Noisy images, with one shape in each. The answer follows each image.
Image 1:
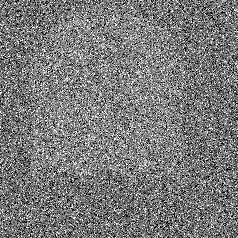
ghost
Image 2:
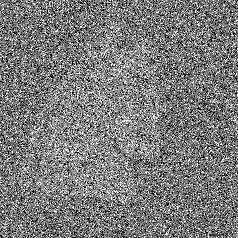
chess knight
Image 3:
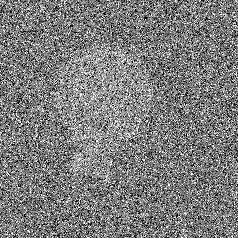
light bulb
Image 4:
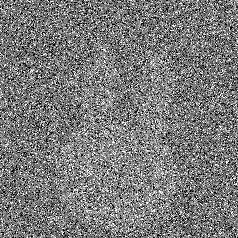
rabbit's head
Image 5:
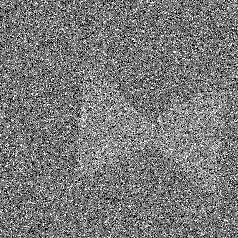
bow tie
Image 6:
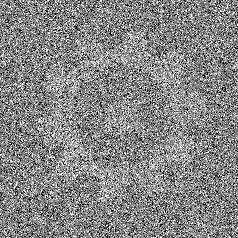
gear
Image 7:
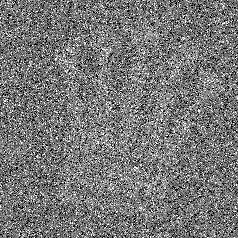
chess queen
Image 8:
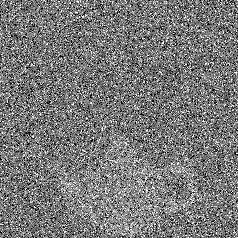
teapot
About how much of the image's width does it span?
two thirds
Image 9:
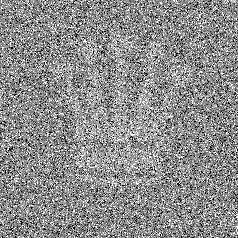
chess queen
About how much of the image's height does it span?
two thirds
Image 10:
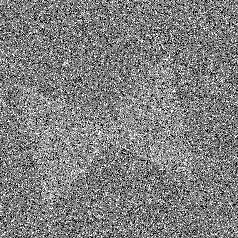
bow tie
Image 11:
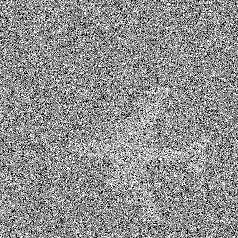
airplane
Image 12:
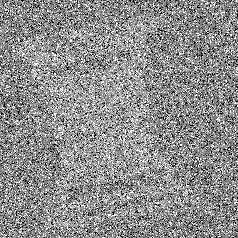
chess rook
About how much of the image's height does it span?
nearly all
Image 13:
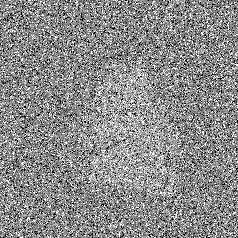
chess knight
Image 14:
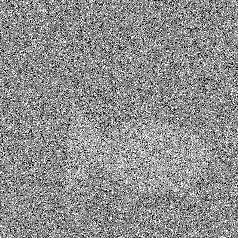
fish
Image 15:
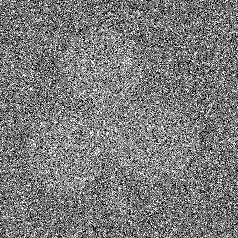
club
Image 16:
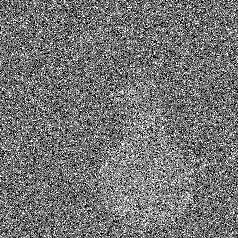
pear
